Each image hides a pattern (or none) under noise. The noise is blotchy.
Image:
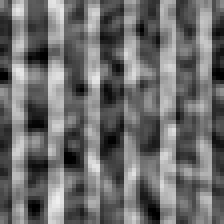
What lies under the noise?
vertical stripes
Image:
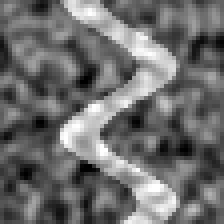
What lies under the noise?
a wavy band
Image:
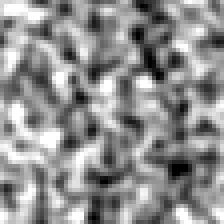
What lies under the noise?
only noise
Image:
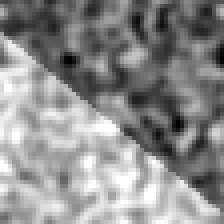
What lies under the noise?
a sharp edge
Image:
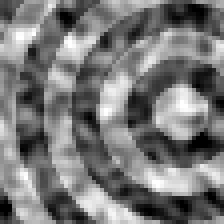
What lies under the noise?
rings round one point
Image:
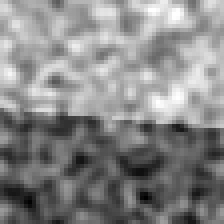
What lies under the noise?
a sharp edge
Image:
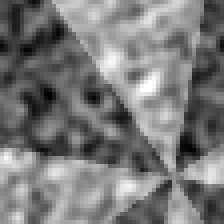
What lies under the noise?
spokes from one point
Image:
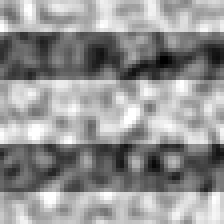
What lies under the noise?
horizontal stripes
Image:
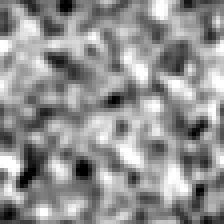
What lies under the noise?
only noise
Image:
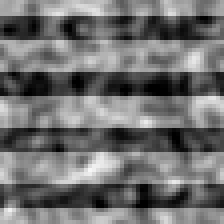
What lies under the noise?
horizontal stripes
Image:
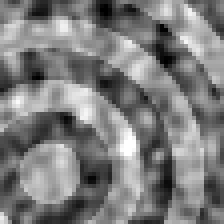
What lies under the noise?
rings round one point
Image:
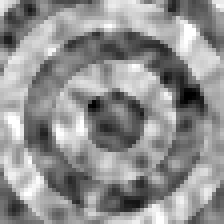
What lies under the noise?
rings round one point
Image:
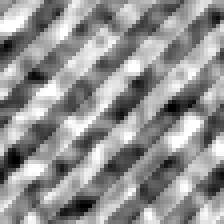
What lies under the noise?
diagonal stripes
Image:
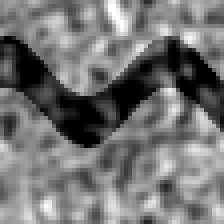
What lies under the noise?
a wavy band
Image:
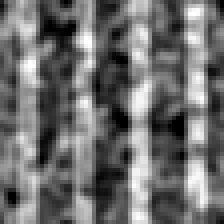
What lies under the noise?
vertical stripes
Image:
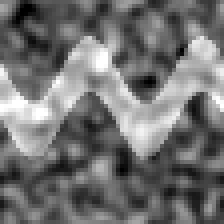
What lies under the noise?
a wavy band
